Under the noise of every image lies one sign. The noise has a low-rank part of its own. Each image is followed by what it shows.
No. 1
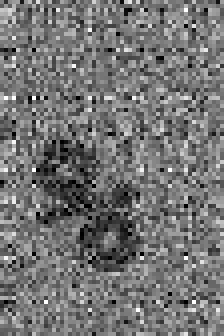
percent sign
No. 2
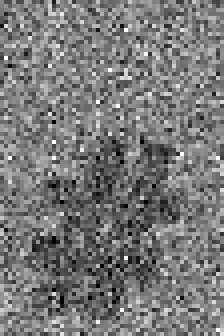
hash sign
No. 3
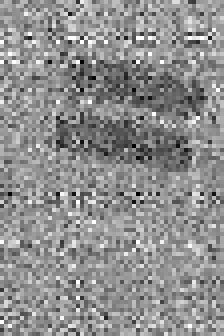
equals sign
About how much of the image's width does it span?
two thirds
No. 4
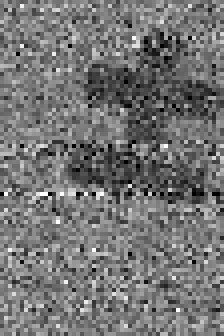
plus-minus sign
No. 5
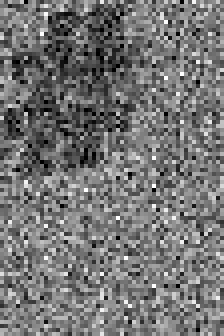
hash sign
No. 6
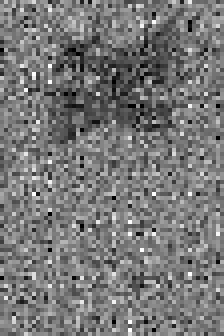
not-equal sign
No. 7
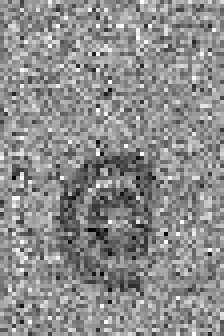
at sign
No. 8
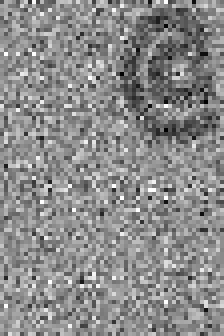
at sign
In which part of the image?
top right
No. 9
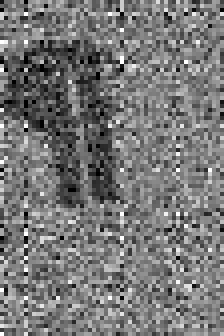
pilcrow
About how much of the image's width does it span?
half
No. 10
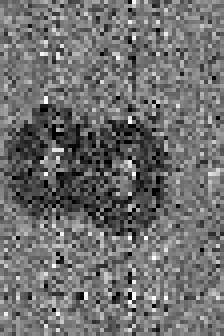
infinity sign
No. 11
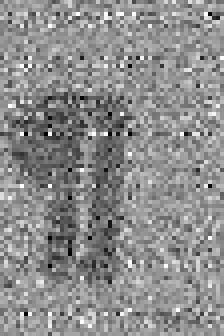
pilcrow
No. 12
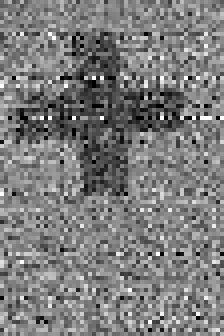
plus sign
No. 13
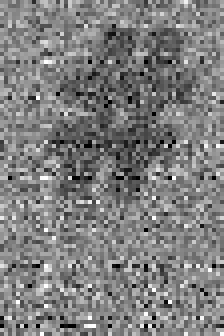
hash sign
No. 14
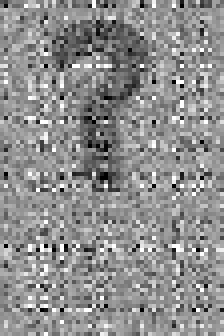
question mark
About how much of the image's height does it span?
half
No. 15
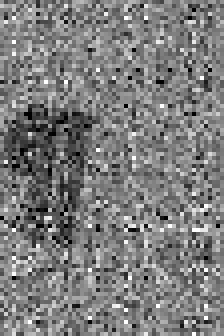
pilcrow
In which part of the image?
middle left
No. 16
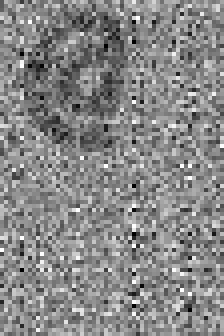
at sign
